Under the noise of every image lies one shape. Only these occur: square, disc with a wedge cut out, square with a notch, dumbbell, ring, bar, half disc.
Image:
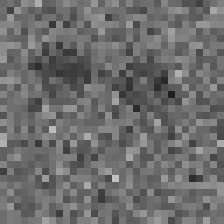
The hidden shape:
dumbbell
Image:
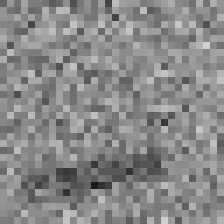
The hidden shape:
bar
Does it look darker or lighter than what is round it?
darker
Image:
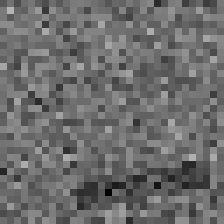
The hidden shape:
bar
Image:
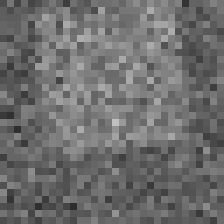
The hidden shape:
square
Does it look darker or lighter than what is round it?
lighter
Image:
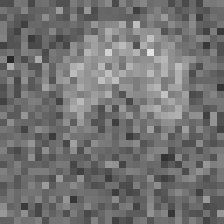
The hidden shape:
disc with a wedge cut out
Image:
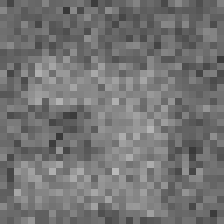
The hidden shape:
square with a notch
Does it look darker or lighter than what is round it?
lighter
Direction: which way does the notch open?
left
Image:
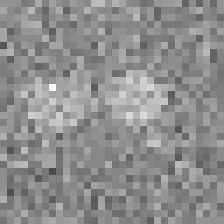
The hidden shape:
dumbbell
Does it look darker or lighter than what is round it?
lighter
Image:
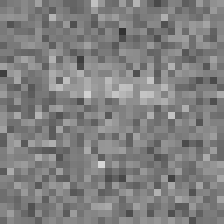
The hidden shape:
bar
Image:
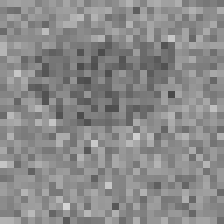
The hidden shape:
half disc
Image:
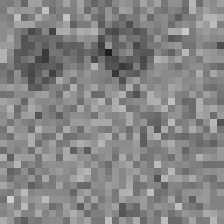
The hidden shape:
dumbbell
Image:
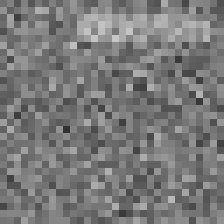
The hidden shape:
bar
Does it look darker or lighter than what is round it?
lighter
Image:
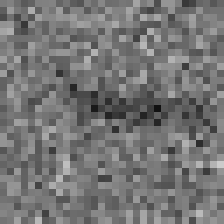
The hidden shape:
bar
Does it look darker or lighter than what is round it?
darker
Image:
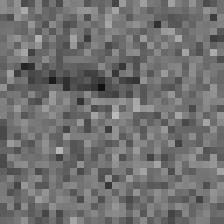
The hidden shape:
bar
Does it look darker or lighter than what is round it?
darker
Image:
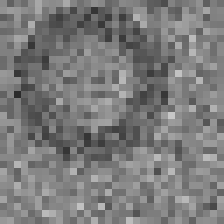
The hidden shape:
ring
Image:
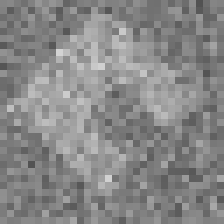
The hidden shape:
square with a notch
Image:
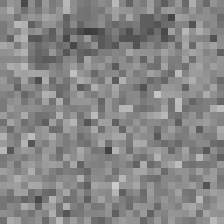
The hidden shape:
bar
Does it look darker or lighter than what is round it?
darker
